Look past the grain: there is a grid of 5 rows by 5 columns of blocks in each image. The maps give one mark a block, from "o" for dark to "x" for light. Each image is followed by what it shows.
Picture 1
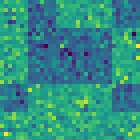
xoxxo
xooox
xooox
oxxxo
xxxxx
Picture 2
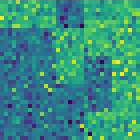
xxoxx
ooxxx
ooxox
oooox
oooxx
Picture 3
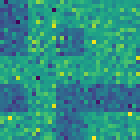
oxxxx
oxoxx
xxxxx
oxooo
xxoxx
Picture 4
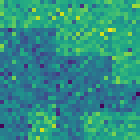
xxxxx
ooxxx
oooox
ooooo
oxoxx
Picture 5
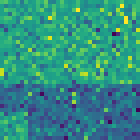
xxxxx
xxxxx
xxxxx
ooooo
xoooo
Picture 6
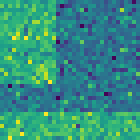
xxooo
xxooo
xxooo
ooooo
xxxxx
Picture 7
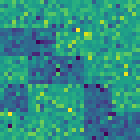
xxxxx
ooxxx
xooxx
oxxox
xxxoo
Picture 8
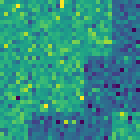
xxxxo
xxxxo
xxxoo
xxxoo
xooox
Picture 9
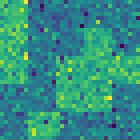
xoooo
xooxo
xoxxx
ooxxo
oxooo
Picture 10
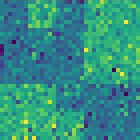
oxoxx
oooxx
oooxx
xxooo
xxxoo
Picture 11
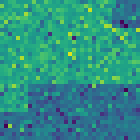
xxxxo
xxxxx
xxxxx
xoooo
ooooo
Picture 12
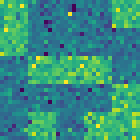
xooox
xoooo
oxxxo
oooox
oxoxx
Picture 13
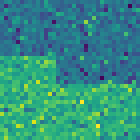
ooooo
ooooo
xxooo
xxxxx
xxxxx
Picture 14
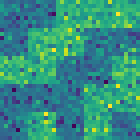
ooxxx
oxxoo
xxoox
oooxx
oxoxo
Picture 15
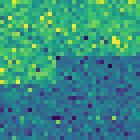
xxxxx
xxxxx
xxooo
ooooo
ooooo
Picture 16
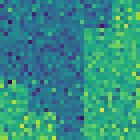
oooox
oooxx
oooxx
xooxx
xxoxx
